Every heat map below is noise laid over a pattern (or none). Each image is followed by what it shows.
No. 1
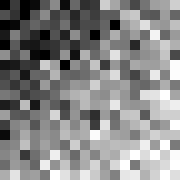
a smooth slope
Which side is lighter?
bottom right
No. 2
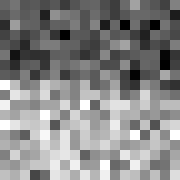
a sharp edge
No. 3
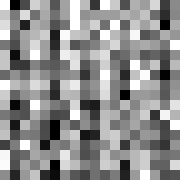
vertical stripes
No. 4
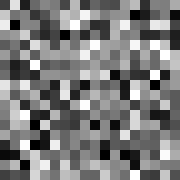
only noise
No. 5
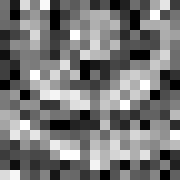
rings round one point
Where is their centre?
top middle
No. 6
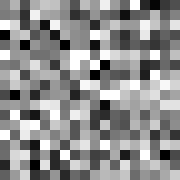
only noise
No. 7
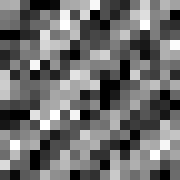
diagonal stripes
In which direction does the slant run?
bottom left to top right
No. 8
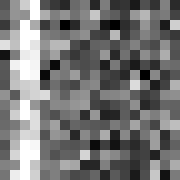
one vertical stripe
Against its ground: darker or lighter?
lighter
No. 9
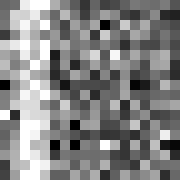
one vertical stripe
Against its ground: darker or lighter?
lighter
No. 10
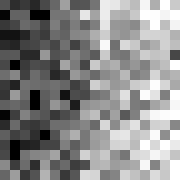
a smooth slope
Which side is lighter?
right
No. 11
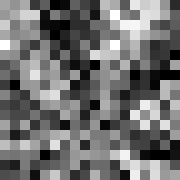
spokes from one point
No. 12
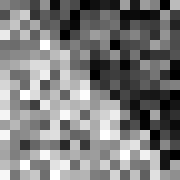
a sharp edge
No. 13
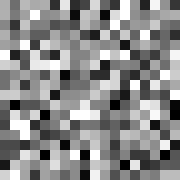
only noise
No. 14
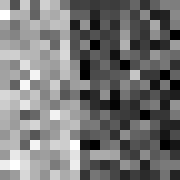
a sharp edge
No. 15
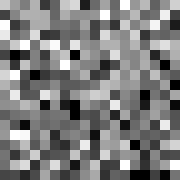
only noise
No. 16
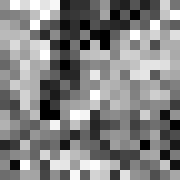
spokes from one point
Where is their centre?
bottom left
